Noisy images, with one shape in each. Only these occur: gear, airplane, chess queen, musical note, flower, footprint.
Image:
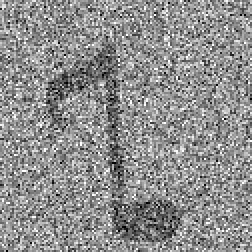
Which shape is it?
musical note
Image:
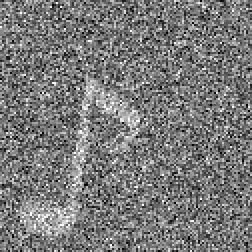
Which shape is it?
musical note
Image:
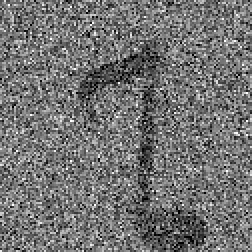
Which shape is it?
musical note
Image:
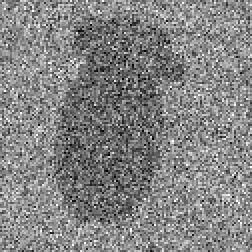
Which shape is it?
footprint
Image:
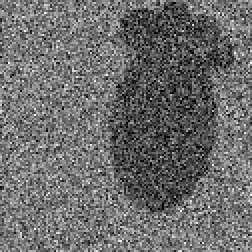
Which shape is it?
footprint
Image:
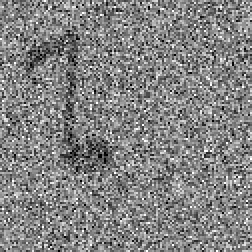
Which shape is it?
musical note
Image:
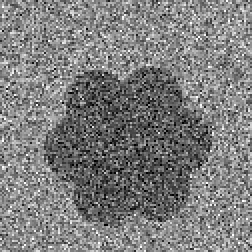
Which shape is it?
flower
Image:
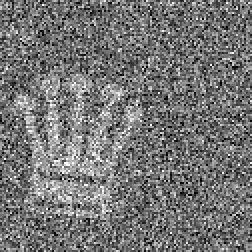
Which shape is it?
chess queen
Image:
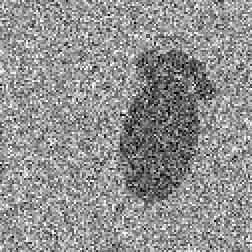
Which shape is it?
footprint
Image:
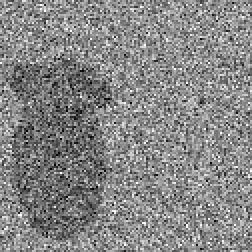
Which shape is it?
footprint
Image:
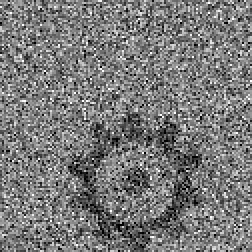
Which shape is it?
gear
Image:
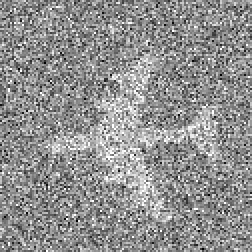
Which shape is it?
airplane
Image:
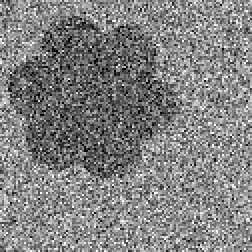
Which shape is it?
flower
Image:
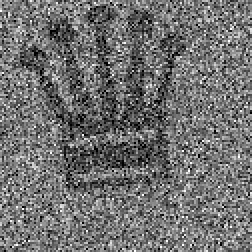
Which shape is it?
chess queen
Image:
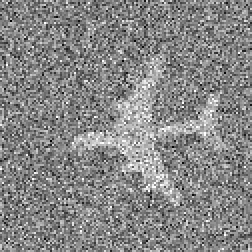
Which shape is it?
airplane
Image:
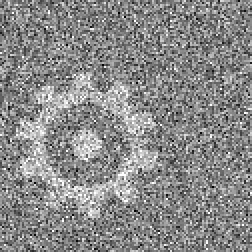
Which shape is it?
gear
